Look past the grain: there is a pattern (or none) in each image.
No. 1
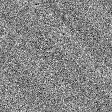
diagonal stripes
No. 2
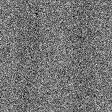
vertical stripes
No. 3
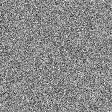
only noise
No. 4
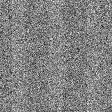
vertical stripes
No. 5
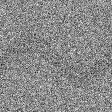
a wavy band
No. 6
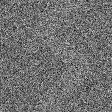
a wavy band
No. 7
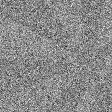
spokes from one point
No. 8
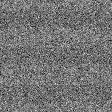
horizontal stripes
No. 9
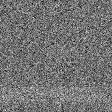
one horizontal stripe
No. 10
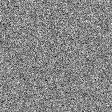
only noise
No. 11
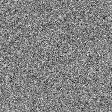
only noise
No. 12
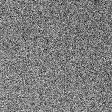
a smooth slope
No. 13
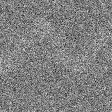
a wavy band
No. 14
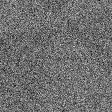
spokes from one point
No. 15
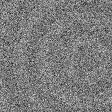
rings round one point
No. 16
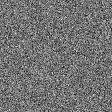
only noise
